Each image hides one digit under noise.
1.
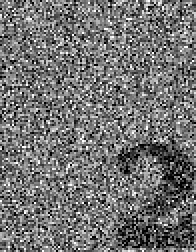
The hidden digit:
2
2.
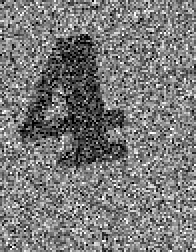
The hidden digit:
4
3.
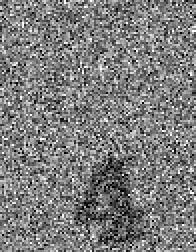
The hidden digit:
4
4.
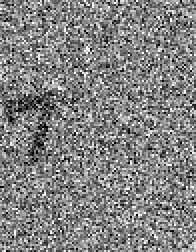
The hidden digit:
7
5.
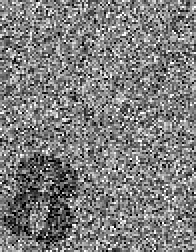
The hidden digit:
8
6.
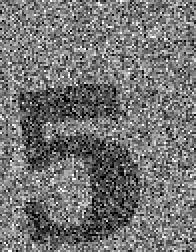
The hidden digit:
5
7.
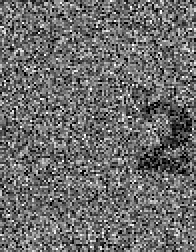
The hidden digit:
2
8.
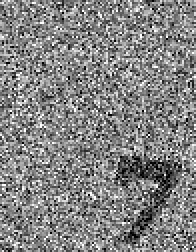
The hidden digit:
7
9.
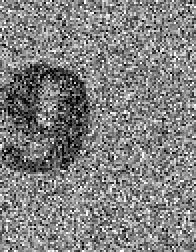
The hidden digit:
9
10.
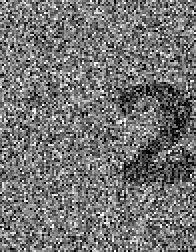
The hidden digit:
2
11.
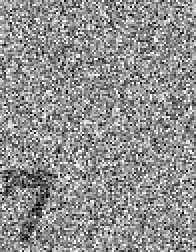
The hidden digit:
7
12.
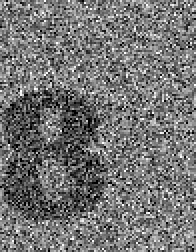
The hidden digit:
8
